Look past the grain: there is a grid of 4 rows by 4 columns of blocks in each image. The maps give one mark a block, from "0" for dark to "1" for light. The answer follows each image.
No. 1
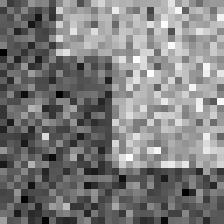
0 1 1 1
0 0 1 1
0 0 1 1
0 0 0 0
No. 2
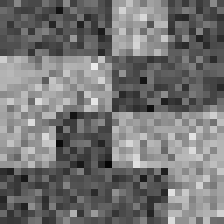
0 0 1 0
1 1 0 0
1 0 1 1
0 0 0 1
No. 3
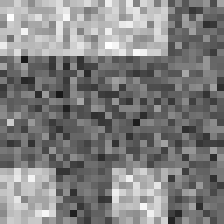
1 1 1 0
0 0 0 0
0 0 0 0
1 0 1 0
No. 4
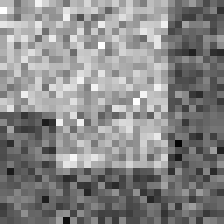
1 1 1 0
1 1 1 0
0 1 1 0
0 0 0 0
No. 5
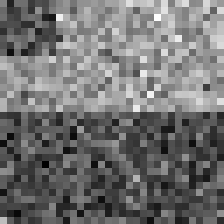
0 1 1 1
1 1 1 1
0 0 0 0
0 0 0 0
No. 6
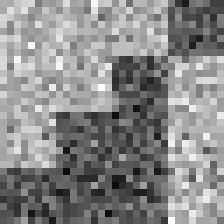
1 1 1 0
1 1 0 1
1 0 0 1
0 0 0 1
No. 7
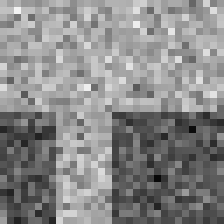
1 1 1 1
1 1 1 1
0 1 0 0
0 1 0 0
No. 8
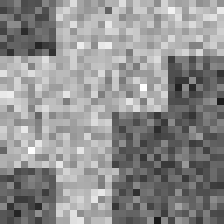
0 1 1 1
1 1 1 0
1 1 0 0
0 1 0 0
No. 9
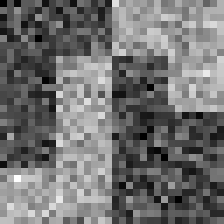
0 0 1 1
0 1 0 1
0 1 0 0
1 1 0 0
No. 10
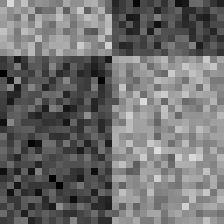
1 1 0 0
0 0 1 1
0 0 1 1
0 0 1 1
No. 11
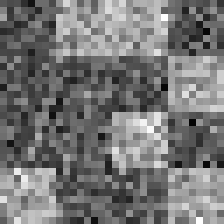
0 1 1 0
0 0 0 1
0 0 1 0
1 0 0 1
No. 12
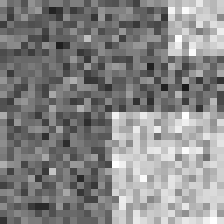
0 0 0 1
0 0 0 0
0 0 1 1
0 0 1 1
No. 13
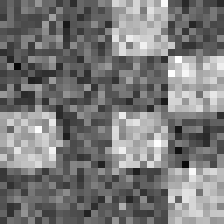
0 0 1 0
0 0 0 1
1 0 1 0
0 0 0 1
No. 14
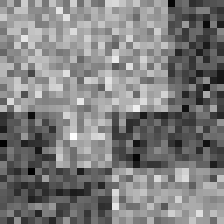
1 1 1 0
1 1 1 0
0 1 0 0
0 0 1 1
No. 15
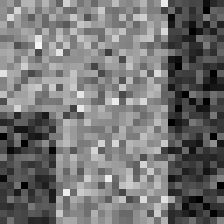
1 1 1 0
1 1 1 0
0 1 1 0
0 1 1 0
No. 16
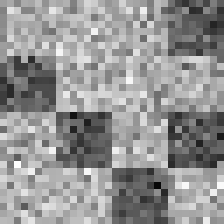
1 1 1 0
0 1 1 1
1 0 1 0
1 1 0 1
